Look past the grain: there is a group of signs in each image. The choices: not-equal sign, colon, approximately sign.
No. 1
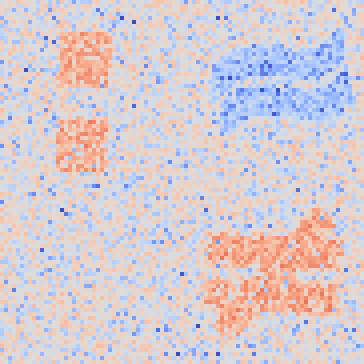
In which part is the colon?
top left
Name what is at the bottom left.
nothing
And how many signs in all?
3
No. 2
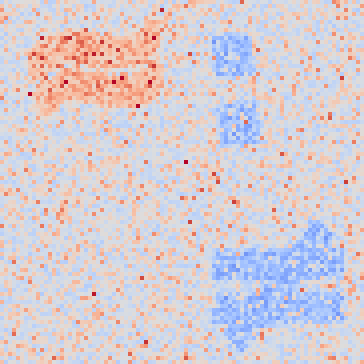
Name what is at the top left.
approximately sign
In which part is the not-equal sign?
bottom right
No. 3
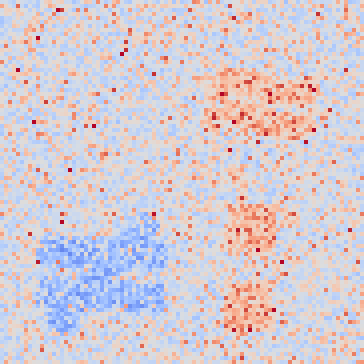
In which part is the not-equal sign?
bottom left
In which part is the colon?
bottom right
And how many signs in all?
3
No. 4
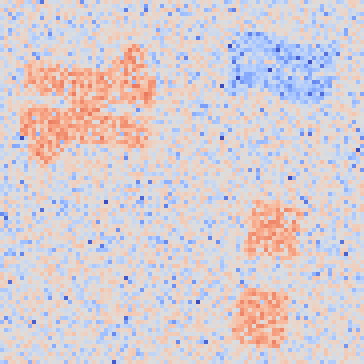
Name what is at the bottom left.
nothing
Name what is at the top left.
not-equal sign
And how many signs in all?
3
